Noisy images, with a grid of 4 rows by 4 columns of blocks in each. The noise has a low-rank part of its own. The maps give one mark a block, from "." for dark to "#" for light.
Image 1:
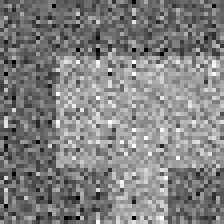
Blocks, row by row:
. . . .
. # # #
. # # #
. . # .
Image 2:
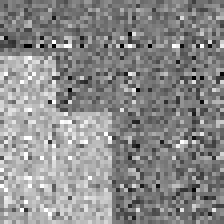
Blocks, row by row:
. . . .
# . . .
# # . .
# # . .
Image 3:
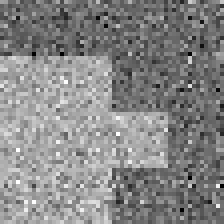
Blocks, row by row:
. . . .
# # . .
# # # .
# # . .
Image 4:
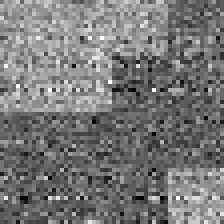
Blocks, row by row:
# # # .
# # . .
. . . .
. . . #
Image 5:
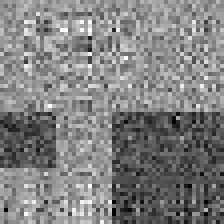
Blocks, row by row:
# # # #
# # # #
. # . .
# # . .
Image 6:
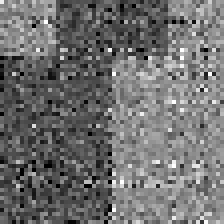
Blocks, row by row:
# . . #
. . # #
. . # #
. . # #
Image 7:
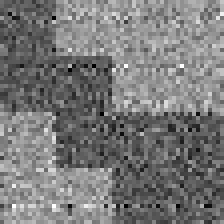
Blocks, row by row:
. # # #
. . # #
# . . .
# # . .
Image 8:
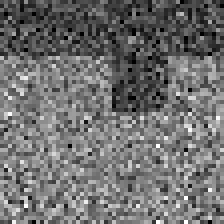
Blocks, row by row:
. . . .
# # . #
# # # #
# # # #
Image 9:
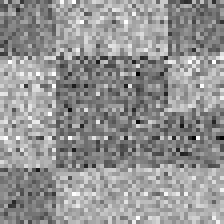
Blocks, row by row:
. # # .
# . . #
# . . .
. # # #
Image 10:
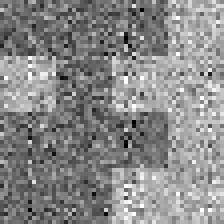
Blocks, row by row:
. . . #
# . # #
. . . #
. . # #
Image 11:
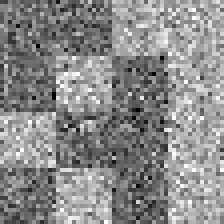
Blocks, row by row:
. . # #
. # . #
# . . #
. # . #
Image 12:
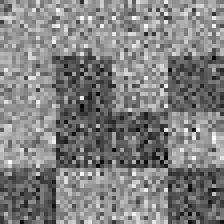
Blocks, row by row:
# # # #
# . # .
# . . #
. # # .
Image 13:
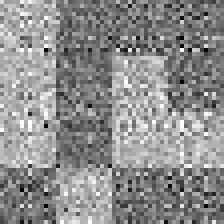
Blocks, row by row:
# . . .
# . # .
# . # #
. # . .
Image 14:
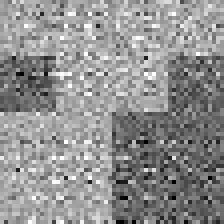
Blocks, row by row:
# # # #
. # # .
# # . .
# # . .
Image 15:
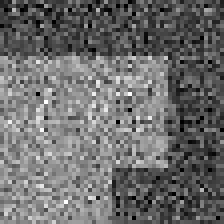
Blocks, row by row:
. . . .
# # # .
# # # .
# # . .
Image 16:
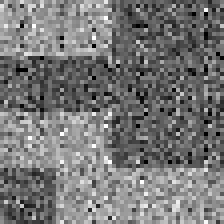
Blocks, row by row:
# # . .
. . . .
# # . .
. # # #
